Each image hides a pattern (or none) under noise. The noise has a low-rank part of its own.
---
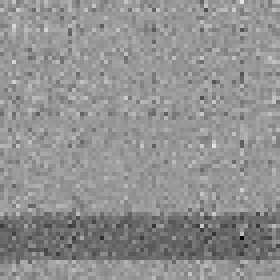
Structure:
one band of rows
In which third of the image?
bottom
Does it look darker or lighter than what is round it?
darker
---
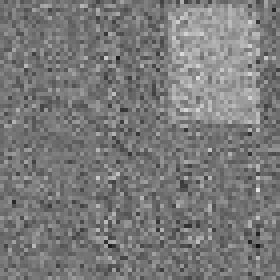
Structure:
one block
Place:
top right
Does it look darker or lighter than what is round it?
lighter
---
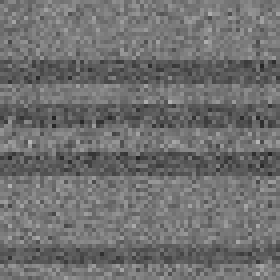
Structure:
bands of rows
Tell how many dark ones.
4
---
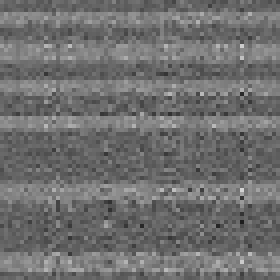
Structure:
bands of rows
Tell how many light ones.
6
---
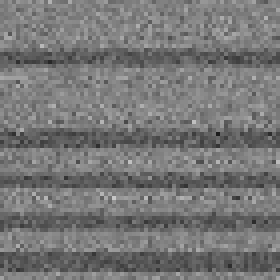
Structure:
bands of rows
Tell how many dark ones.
5
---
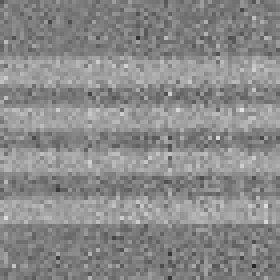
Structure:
bands of rows
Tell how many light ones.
4
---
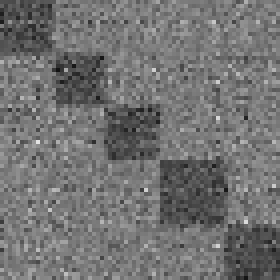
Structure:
blocks along the diagonal
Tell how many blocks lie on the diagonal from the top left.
5
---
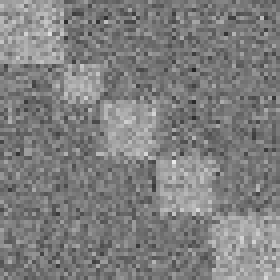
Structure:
blocks along the diagonal
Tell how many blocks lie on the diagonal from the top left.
5
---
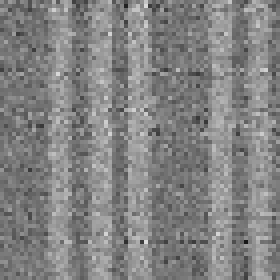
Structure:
bands of columns
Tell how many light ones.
5
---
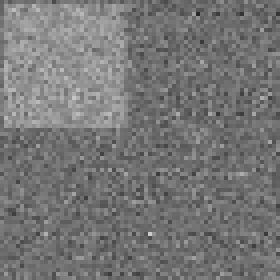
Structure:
one block
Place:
top left
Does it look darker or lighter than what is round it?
lighter
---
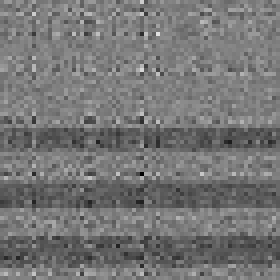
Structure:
bands of rows
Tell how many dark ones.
3
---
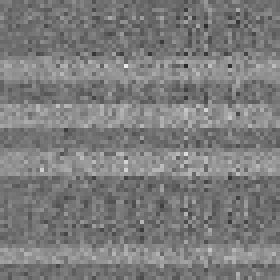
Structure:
bands of rows
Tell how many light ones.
4
